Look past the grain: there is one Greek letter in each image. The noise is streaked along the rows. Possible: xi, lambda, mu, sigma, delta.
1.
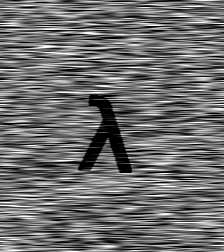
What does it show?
dark lambda, centre
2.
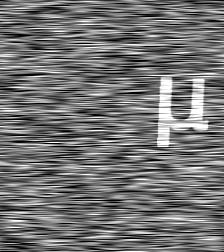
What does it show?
light mu, middle right
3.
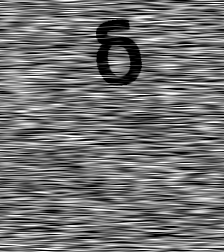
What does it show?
dark delta, top middle
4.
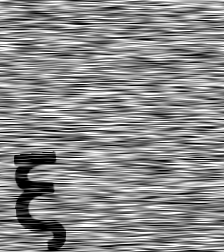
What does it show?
dark xi, bottom left
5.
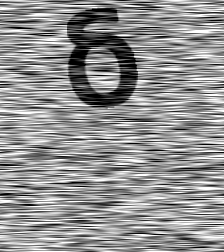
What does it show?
dark delta, top middle
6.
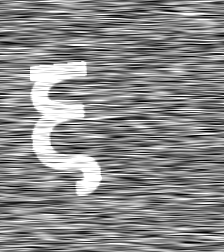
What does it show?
light xi
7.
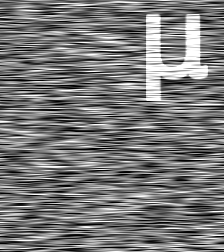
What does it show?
light mu, top right
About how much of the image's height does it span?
a third
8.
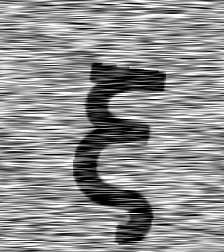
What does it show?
dark xi
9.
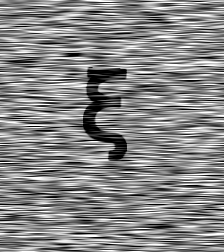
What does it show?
dark xi, centre
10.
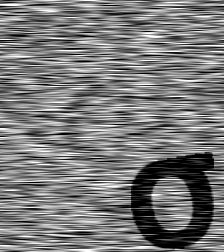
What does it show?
dark sigma, bottom right
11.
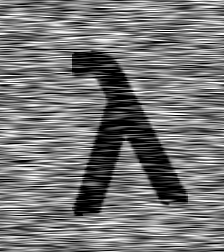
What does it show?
dark lambda
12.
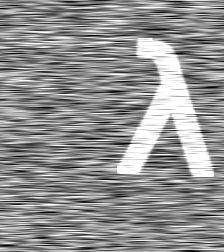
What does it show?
light lambda
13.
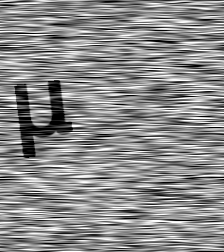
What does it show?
dark mu, middle left
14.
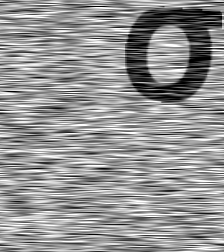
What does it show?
dark sigma, top right
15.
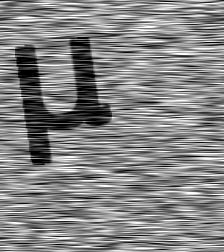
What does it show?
dark mu
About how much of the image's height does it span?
half
